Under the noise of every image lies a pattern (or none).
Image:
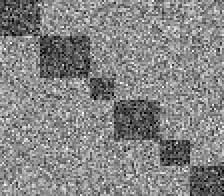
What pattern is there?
blocks along the diagonal
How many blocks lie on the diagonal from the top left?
6
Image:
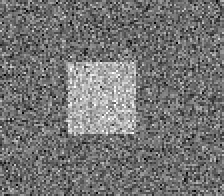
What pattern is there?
one block
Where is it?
centre
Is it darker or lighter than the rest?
lighter
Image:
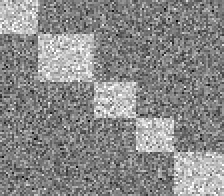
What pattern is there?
blocks along the diagonal
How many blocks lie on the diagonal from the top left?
5
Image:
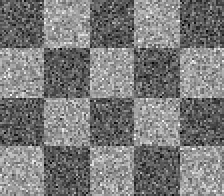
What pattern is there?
a checkerboard
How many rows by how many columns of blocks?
4 by 5
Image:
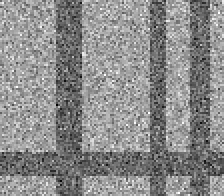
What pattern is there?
bands of rows crossing bands of columns
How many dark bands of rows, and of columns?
1 and 3
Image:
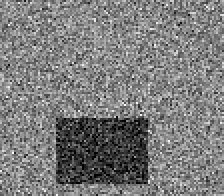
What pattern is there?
one block
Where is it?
bottom middle
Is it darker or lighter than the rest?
darker
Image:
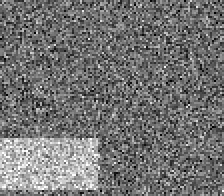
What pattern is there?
one block
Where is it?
bottom left
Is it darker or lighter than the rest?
lighter
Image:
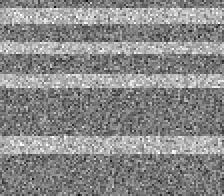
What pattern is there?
bands of rows
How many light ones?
4
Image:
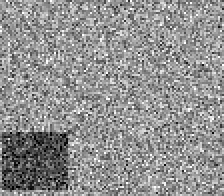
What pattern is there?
one block
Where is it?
bottom left
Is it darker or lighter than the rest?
darker
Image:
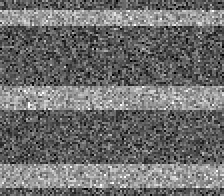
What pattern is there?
bands of rows
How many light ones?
3
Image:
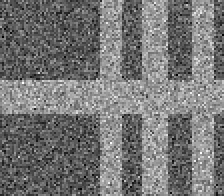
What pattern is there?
bands of rows crossing bands of columns
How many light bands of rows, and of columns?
1 and 3
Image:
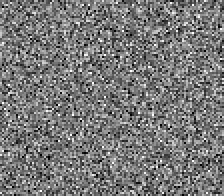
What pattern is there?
only noise
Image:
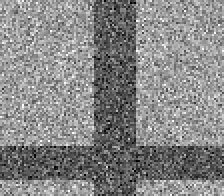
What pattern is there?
bands of rows crossing bands of columns
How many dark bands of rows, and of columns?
1 and 1
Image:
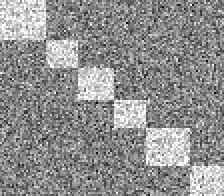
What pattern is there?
blocks along the diagonal
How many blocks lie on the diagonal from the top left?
6
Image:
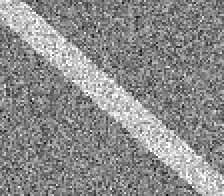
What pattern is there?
a diagonal band
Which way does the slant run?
top left to bottom right
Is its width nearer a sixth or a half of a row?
a sixth
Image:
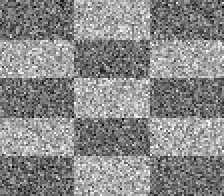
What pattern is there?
a checkerboard
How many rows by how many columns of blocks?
5 by 3
